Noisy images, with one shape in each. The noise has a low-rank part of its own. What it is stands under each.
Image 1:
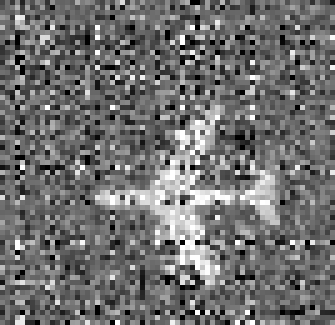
light airplane
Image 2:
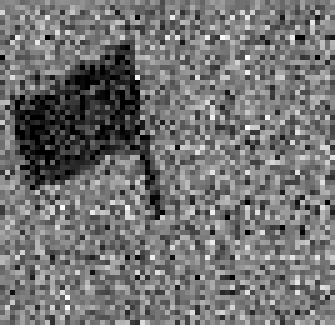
dark flag
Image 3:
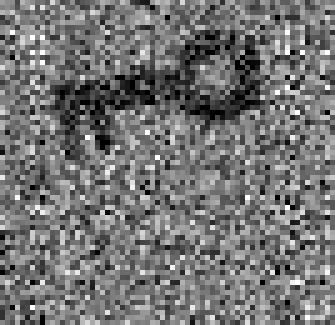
dark key
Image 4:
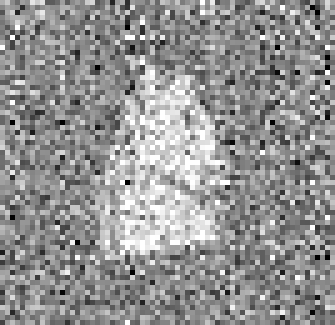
light chess knight
